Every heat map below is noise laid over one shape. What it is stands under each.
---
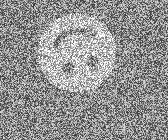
smiling face
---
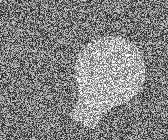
light bulb
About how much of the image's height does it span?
two thirds
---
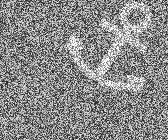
anchor
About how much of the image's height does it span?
two thirds
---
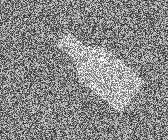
bottle
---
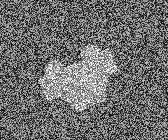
car
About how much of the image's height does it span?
half
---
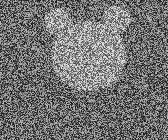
bear's head
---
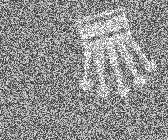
chess queen
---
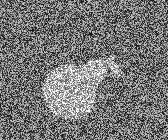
pear
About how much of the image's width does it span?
half
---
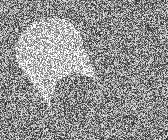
cat's head
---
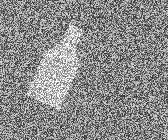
bottle
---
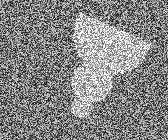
chess pawn
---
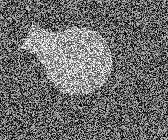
light bulb
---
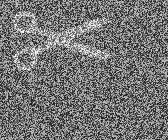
pair of scissors
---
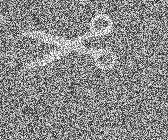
pair of scissors
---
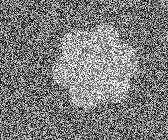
flower
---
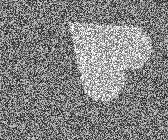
heart
